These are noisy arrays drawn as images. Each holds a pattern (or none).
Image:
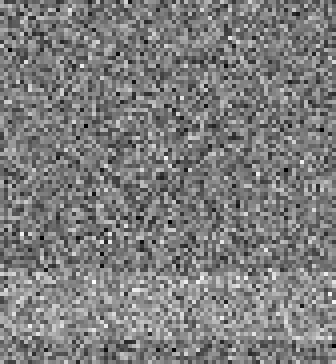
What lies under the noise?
one band of rows
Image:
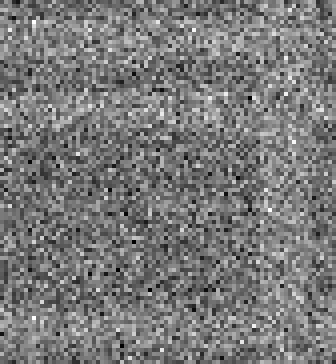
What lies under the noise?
bands of rows crossing bands of columns
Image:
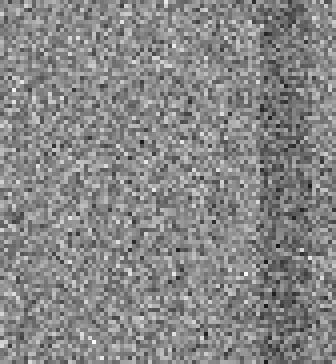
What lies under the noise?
one band of columns
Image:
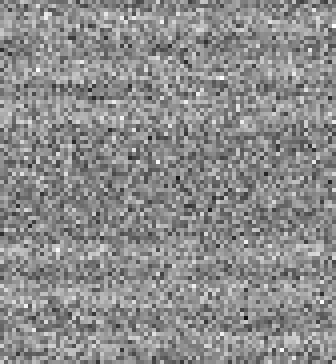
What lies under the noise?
bands of rows
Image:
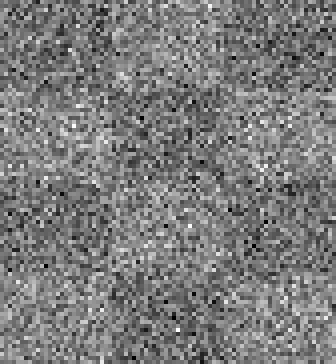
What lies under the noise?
a checkerboard
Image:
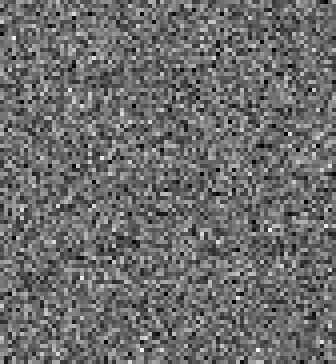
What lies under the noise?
only noise
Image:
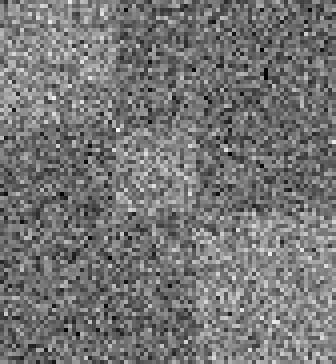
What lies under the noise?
blocks along the diagonal
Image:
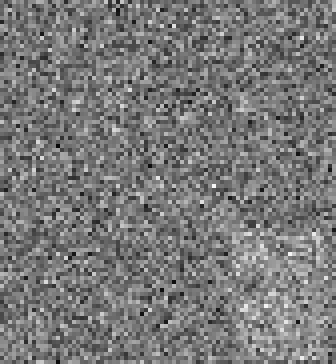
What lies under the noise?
one block
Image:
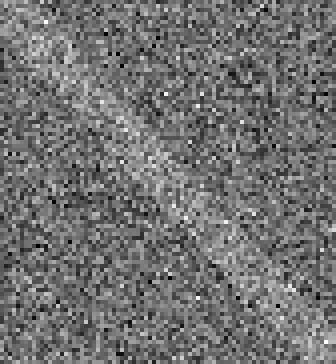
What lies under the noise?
a diagonal band
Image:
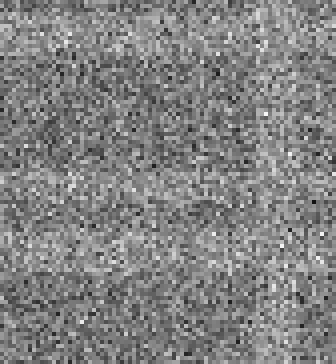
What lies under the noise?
bands of rows crossing bands of columns
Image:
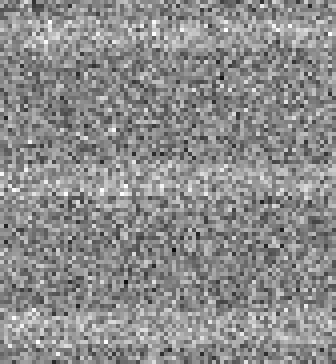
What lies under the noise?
bands of rows
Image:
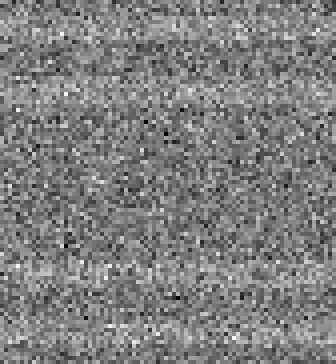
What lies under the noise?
bands of rows
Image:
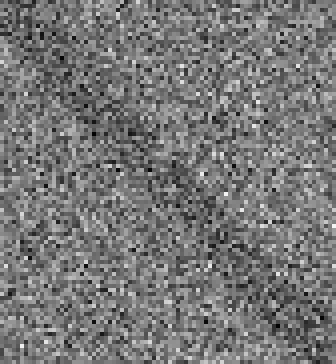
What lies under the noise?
a diagonal band
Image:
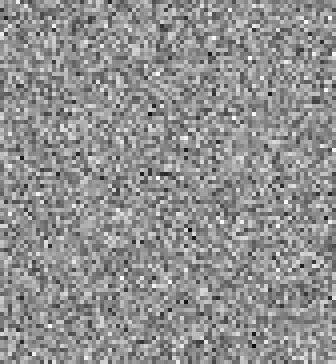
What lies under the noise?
only noise
